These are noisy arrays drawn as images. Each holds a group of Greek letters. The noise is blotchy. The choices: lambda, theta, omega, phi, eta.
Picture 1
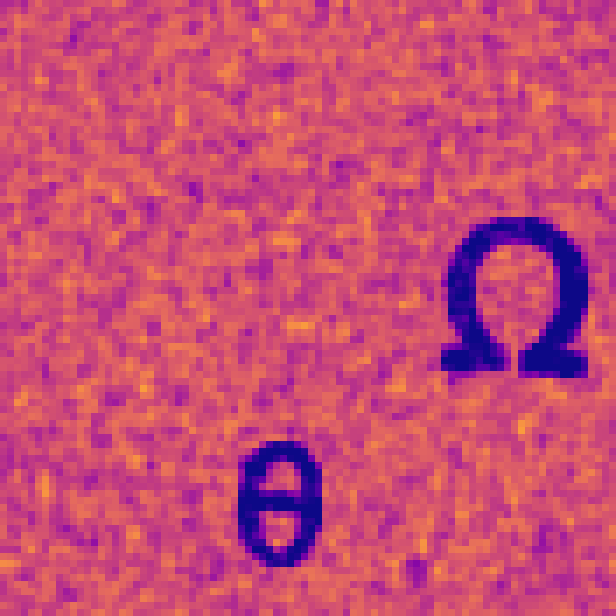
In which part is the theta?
bottom middle
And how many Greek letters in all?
2
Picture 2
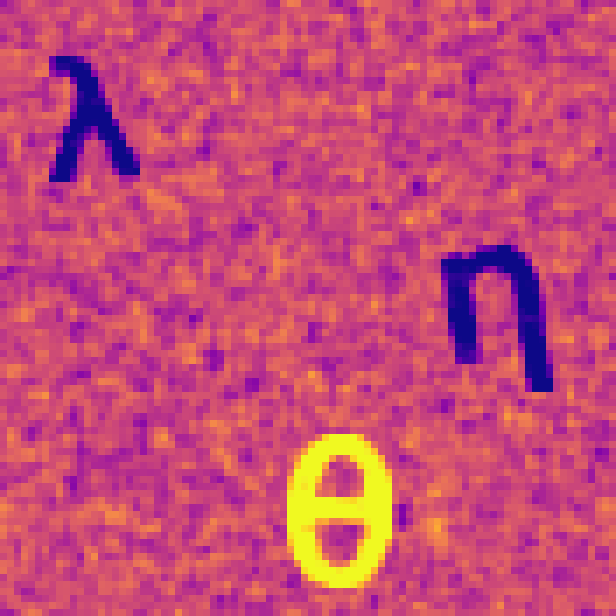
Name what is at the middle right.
eta
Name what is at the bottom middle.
theta
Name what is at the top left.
lambda
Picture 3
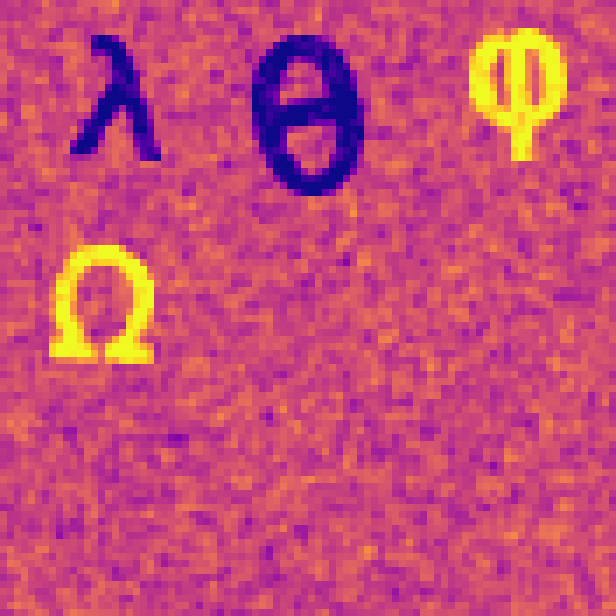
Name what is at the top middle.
theta
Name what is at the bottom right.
nothing
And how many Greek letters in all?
4
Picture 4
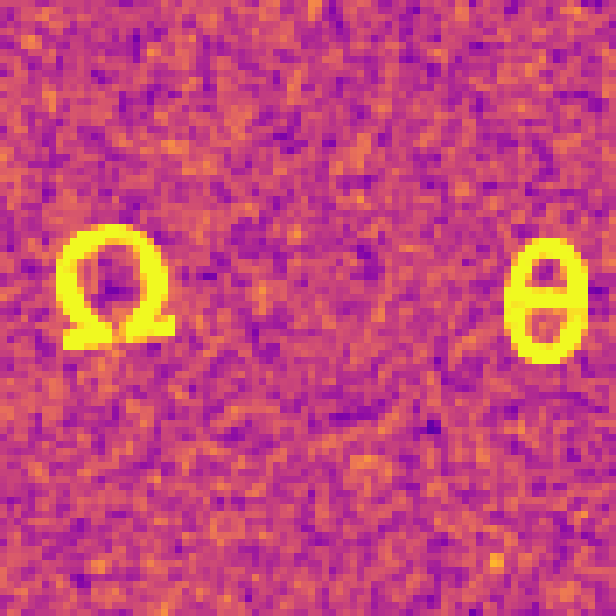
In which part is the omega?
middle left
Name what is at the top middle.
nothing
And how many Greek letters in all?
2
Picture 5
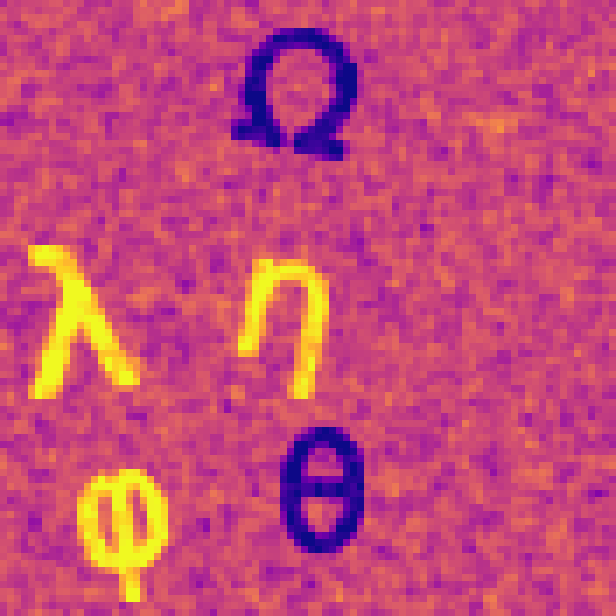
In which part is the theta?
bottom middle
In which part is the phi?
bottom left
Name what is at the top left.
nothing
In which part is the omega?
top middle
